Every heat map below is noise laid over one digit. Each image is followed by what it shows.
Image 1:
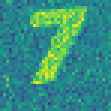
7
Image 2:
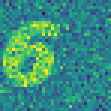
6
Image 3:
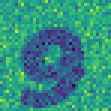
9
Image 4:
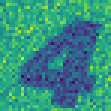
4
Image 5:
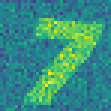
7
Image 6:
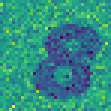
8
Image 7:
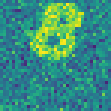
8
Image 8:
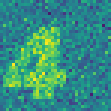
4
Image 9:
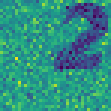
2
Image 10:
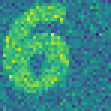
6
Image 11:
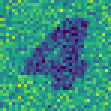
4
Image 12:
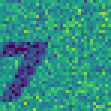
7
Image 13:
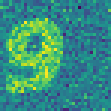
9
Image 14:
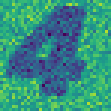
4
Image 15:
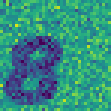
8
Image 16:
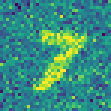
7
